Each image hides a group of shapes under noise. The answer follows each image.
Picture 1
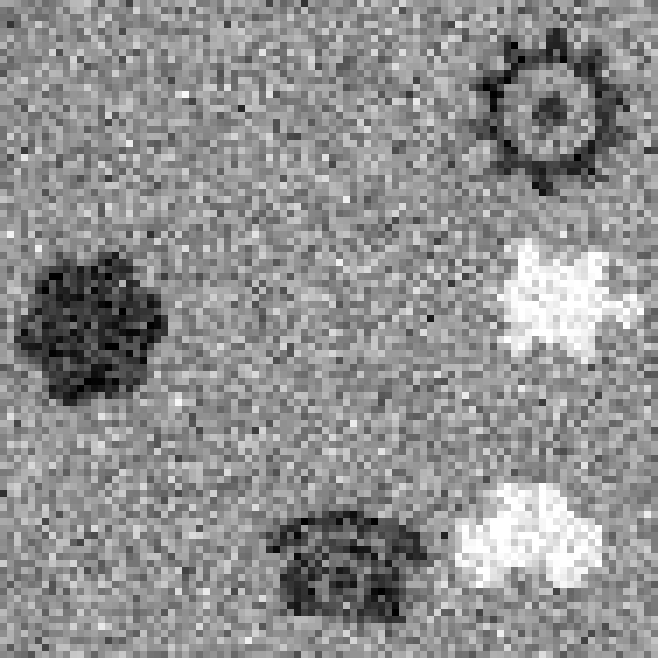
top right: dark gear; middle left: dark flower; middle right: light turtle; bottom middle: dark telephone; bottom right: light car
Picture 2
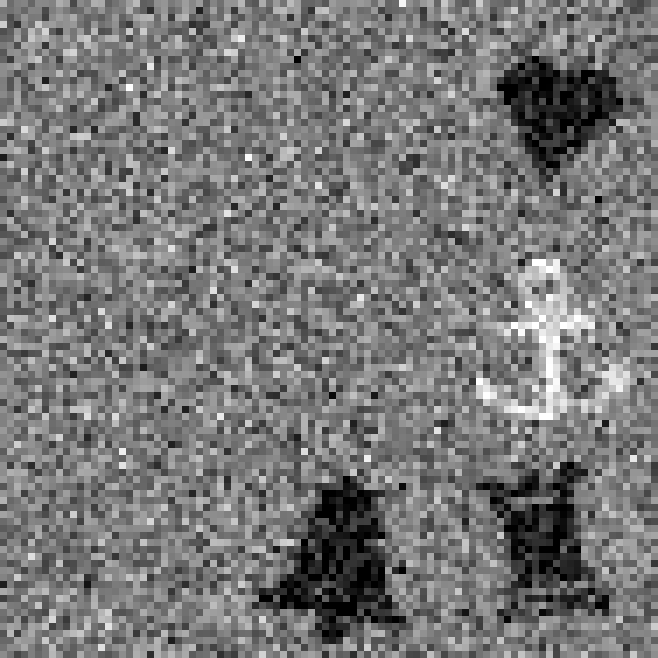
top right: dark heart; middle right: light anchor; bottom middle: dark bell; bottom right: dark chess rook
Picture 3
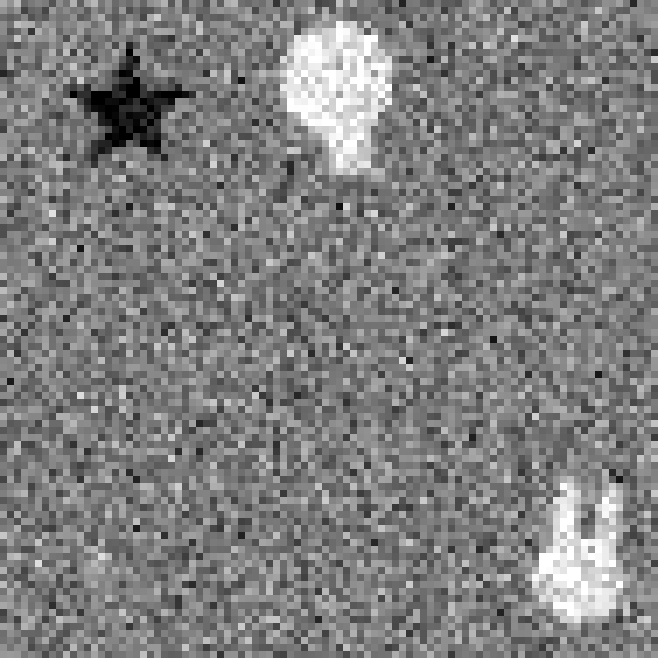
top left: dark star; top middle: light light bulb; bottom right: light rabbit's head
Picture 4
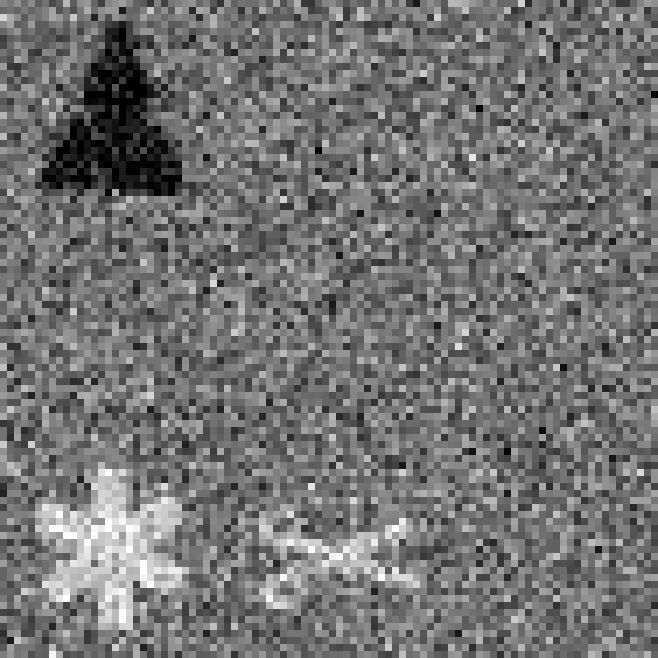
top left: dark chess pawn; bottom left: light asterisk; bottom middle: light pair of scissors
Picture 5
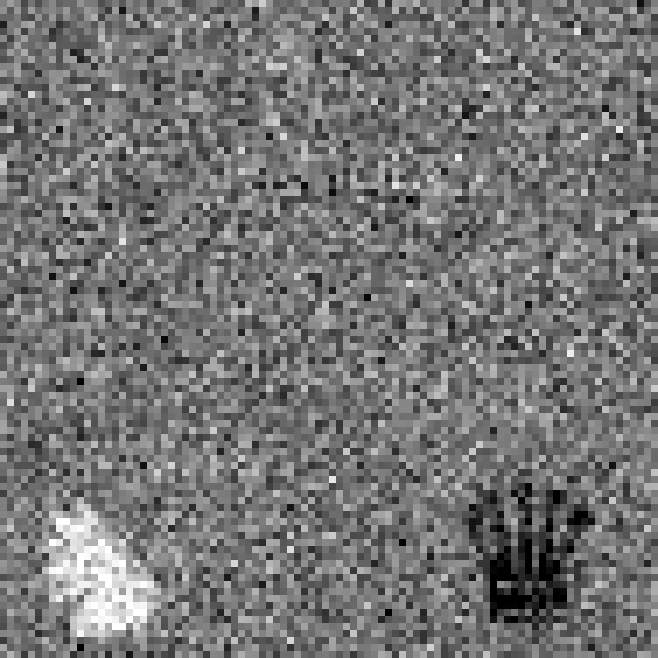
bottom left: light chess knight; bottom right: dark chess queen
